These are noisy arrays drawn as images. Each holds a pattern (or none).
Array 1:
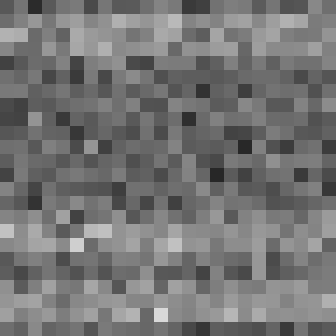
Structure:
bands of rows
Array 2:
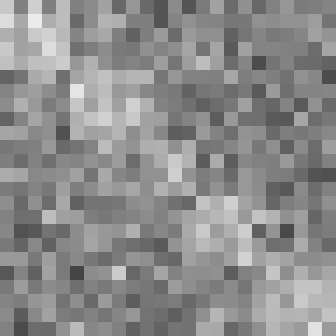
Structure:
blocks along the diagonal
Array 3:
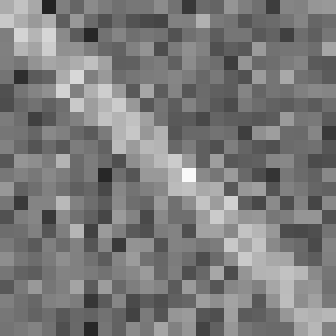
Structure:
a diagonal band
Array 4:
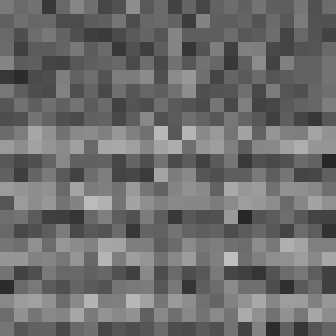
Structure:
bands of rows
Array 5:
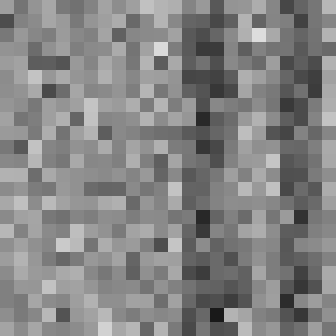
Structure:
bands of columns
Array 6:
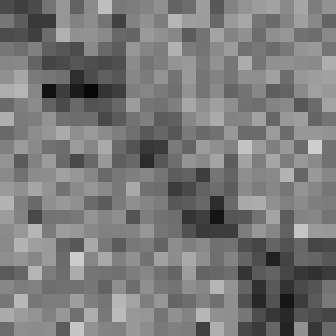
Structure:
blocks along the diagonal
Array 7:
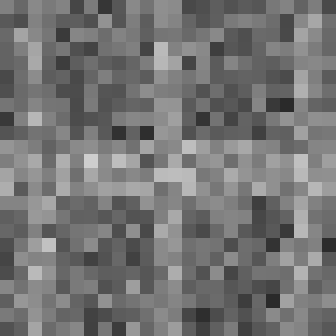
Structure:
bands of rows crossing bands of columns
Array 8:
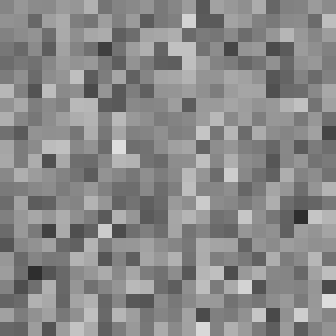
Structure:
only noise
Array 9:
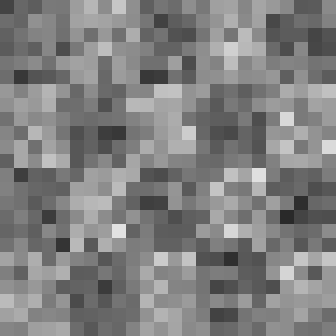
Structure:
a checkerboard
